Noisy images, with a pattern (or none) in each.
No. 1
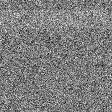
one horizontal stripe
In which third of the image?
top
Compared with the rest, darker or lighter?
lighter
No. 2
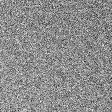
a smooth slope
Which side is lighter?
bottom left
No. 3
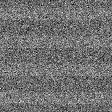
horizontal stripes
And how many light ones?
4
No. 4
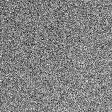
a smooth slope
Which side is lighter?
bottom right
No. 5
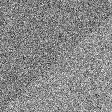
a sharp edge
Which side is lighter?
bottom right
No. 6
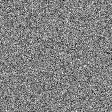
only noise
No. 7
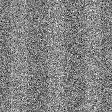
vertical stripes
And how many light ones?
3
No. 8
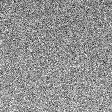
a smooth slope
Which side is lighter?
bottom
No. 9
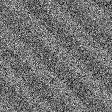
diagonal stripes
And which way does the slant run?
top left to bottom right
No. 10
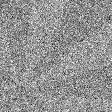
spokes from one point
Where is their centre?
bottom left
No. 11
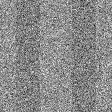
vertical stripes
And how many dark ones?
2
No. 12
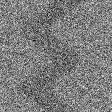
a wavy band
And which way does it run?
top to bottom
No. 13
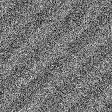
diagonal stripes
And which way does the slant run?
bottom left to top right
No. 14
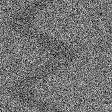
a wavy band
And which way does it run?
top to bottom
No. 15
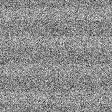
horizontal stripes
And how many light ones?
4
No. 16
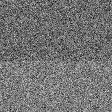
a sharp edge
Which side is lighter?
bottom
